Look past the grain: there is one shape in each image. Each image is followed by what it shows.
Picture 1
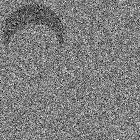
crescent
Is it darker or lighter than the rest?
darker
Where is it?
top left
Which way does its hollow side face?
down
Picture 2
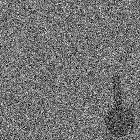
lollipop
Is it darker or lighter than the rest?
darker
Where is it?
bottom right
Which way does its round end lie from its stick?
down
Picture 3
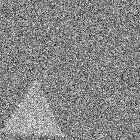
triangle
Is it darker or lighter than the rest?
lighter
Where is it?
bottom left
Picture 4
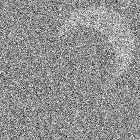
crescent
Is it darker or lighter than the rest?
lighter
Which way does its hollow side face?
down and left
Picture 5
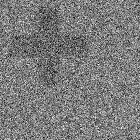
cross
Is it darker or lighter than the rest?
darker
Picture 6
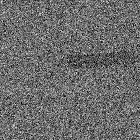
bar
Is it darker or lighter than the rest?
darker
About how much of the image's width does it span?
half
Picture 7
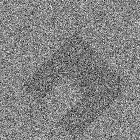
square with a notch
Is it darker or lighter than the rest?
darker
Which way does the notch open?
down and left
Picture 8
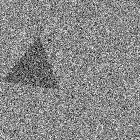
triangle
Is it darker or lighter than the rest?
darker
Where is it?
middle left
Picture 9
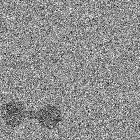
dumbbell
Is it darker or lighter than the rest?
darker
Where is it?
bottom left
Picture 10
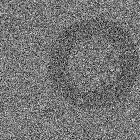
ring
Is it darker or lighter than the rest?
darker
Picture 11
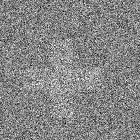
cross
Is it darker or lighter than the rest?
lighter
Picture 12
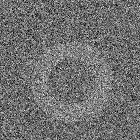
ring
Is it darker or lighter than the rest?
lighter
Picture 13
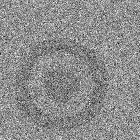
bullseye
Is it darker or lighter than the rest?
darker
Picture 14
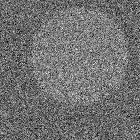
disc
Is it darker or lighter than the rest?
lighter
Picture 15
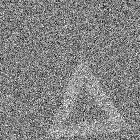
triangle frame
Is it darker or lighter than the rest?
lighter
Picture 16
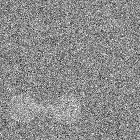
dumbbell
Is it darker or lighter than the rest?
lighter
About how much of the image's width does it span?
half
